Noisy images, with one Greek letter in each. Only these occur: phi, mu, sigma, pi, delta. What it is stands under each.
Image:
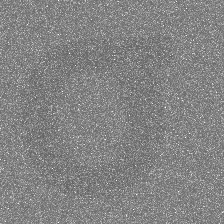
sigma
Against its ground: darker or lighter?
darker
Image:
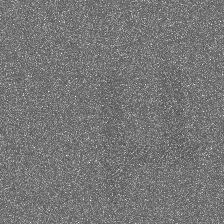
mu
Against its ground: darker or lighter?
darker
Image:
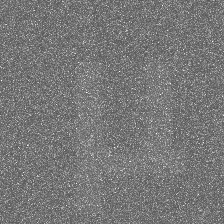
mu
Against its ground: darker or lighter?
lighter
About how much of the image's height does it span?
two thirds
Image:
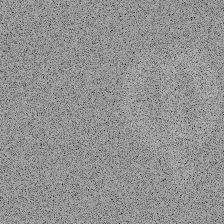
phi
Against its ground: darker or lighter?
lighter
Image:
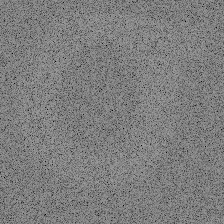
sigma
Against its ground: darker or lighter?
lighter
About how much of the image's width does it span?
nearly all
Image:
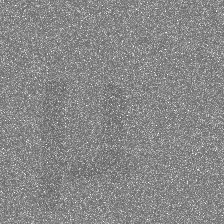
mu
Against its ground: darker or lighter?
darker
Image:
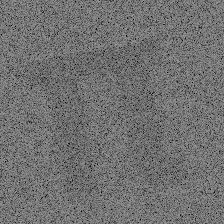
pi
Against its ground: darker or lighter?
darker
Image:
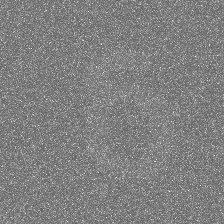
delta
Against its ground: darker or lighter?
lighter
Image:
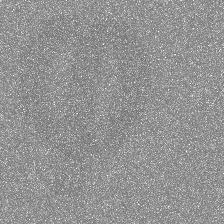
phi
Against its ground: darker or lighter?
darker
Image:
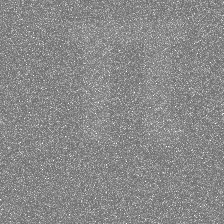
pi
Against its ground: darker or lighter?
lighter
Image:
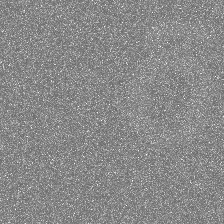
delta
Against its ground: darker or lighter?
lighter
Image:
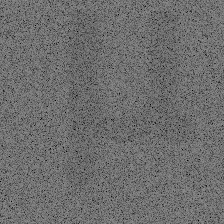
mu
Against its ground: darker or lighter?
darker
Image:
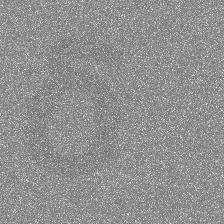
delta
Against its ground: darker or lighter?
darker
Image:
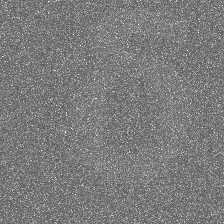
delta
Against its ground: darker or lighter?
lighter
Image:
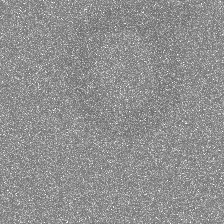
sigma
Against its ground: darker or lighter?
darker
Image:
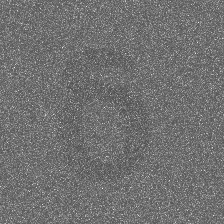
delta
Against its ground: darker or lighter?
darker
